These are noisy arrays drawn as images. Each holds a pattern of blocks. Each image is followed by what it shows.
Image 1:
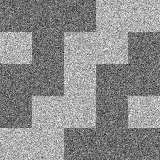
the same after a half turn
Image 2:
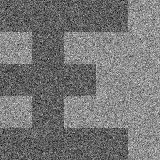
top and bottom mirror each other
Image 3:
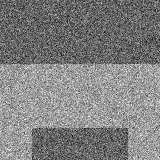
left and right mirror each other
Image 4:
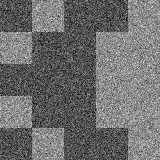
top and bottom mirror each other
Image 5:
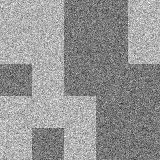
no symmetry
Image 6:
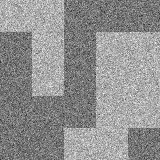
no symmetry
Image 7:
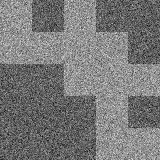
mirrored about the diagonal from the bottom left
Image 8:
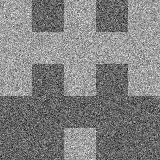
left and right mirror each other
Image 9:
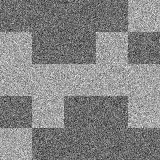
the same after a half turn
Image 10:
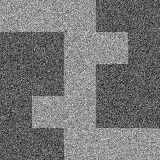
the same after a half turn
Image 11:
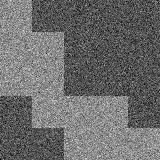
mirrored about the diagonal from the bottom left
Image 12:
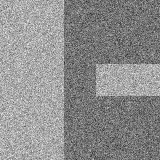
top and bottom mirror each other
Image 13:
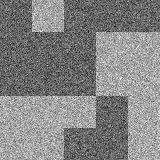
no symmetry
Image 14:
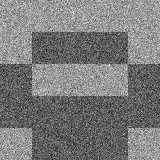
left and right mirror each other
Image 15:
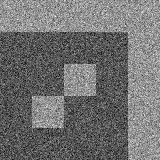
mirrored about the diagonal from the bottom left
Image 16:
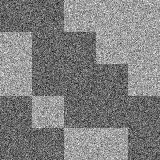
mirrored about the diagonal from the bottom left
